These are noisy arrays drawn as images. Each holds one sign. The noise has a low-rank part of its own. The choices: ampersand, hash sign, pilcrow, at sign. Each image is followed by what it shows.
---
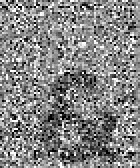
dark ampersand
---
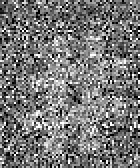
light hash sign
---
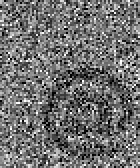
dark at sign
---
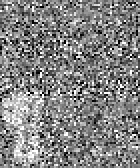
light pilcrow, bottom left
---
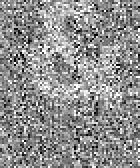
light ampersand
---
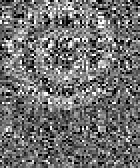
light at sign
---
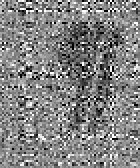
dark pilcrow
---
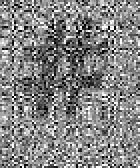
dark hash sign
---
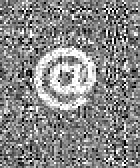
light at sign, centre
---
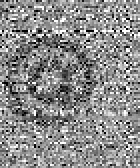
dark at sign
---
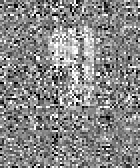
light pilcrow
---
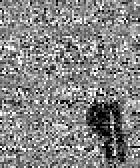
dark pilcrow, bottom right
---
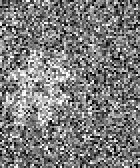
light hash sign
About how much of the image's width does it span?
half
